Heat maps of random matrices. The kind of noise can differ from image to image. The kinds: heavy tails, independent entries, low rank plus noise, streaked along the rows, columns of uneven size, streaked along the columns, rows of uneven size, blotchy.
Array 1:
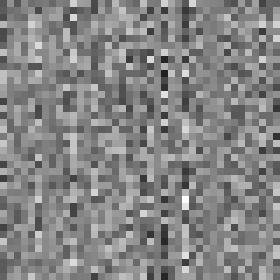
columns of uneven size
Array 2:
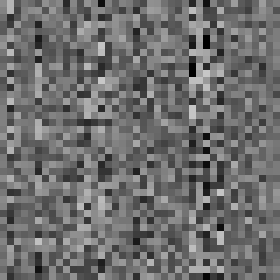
columns of uneven size
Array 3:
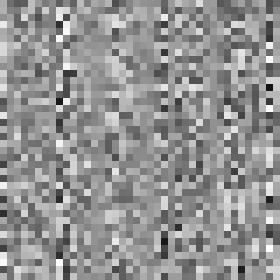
columns of uneven size
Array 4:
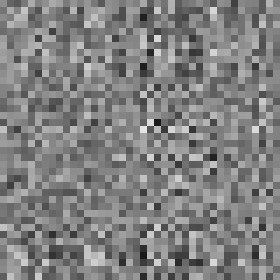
low rank plus noise
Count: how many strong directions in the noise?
two
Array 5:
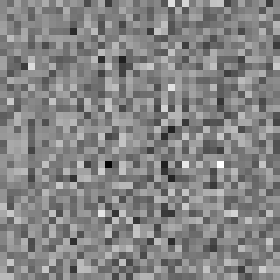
low rank plus noise
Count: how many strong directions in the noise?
three or four
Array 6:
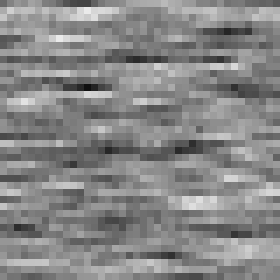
streaked along the rows
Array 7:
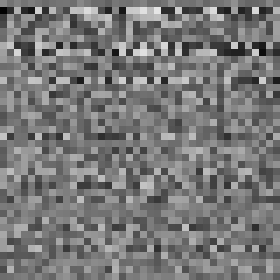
rows of uneven size
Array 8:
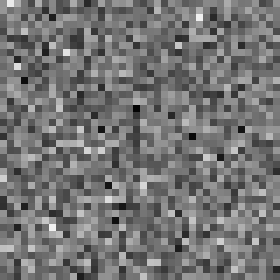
independent entries
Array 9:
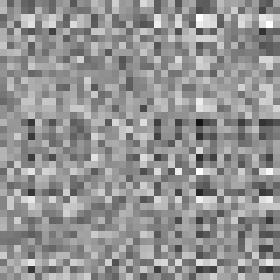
low rank plus noise
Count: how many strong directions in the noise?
one
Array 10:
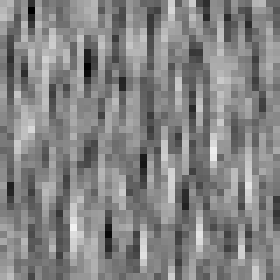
streaked along the columns
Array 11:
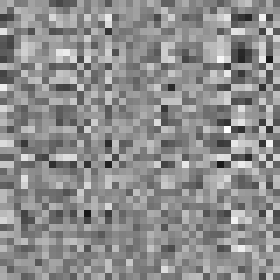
low rank plus noise
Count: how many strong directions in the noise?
one
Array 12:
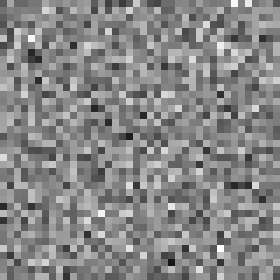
low rank plus noise
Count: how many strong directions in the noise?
five to eight
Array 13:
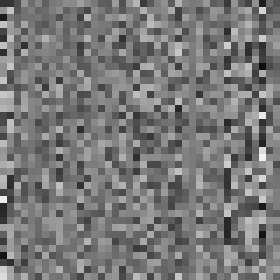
columns of uneven size
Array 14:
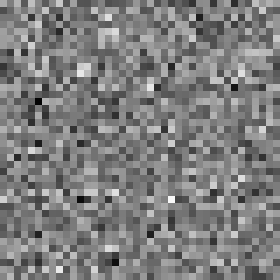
low rank plus noise
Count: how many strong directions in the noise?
five to eight
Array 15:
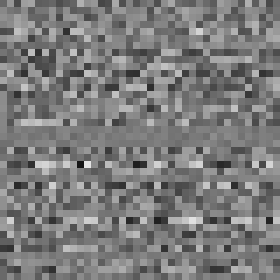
rows of uneven size
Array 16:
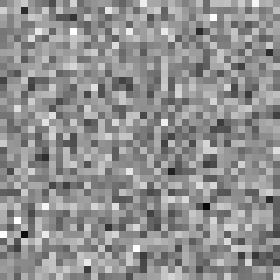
low rank plus noise
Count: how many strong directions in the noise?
five to eight
